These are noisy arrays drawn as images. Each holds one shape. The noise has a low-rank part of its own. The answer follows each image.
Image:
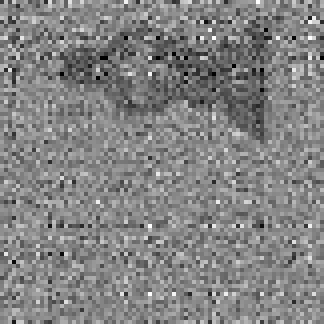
chess bishop
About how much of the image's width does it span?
two thirds
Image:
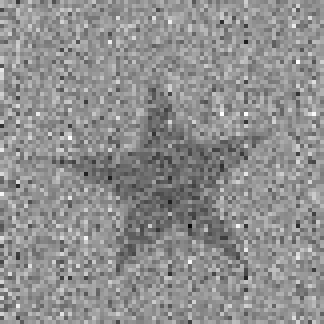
star
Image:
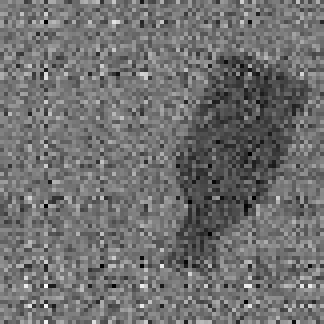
bottle
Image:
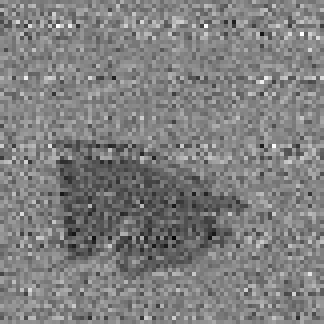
chess knight
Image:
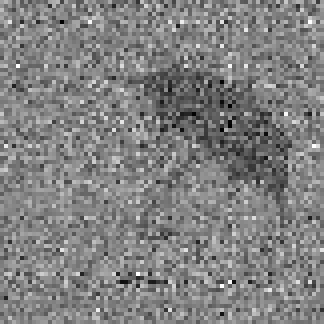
umbrella
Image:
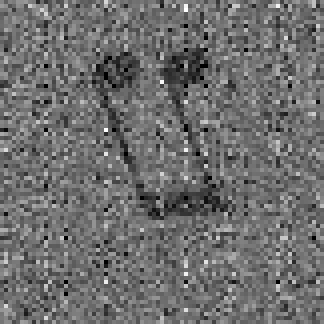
pair of musical notes
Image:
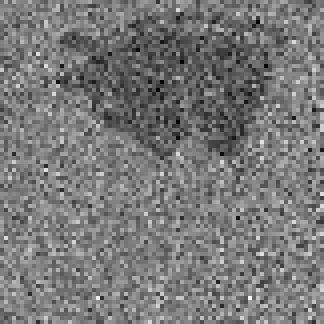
chess knight
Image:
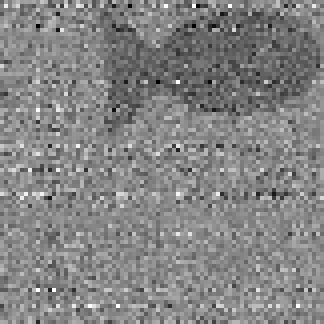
fish
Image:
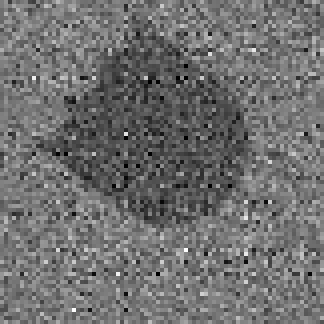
ghost
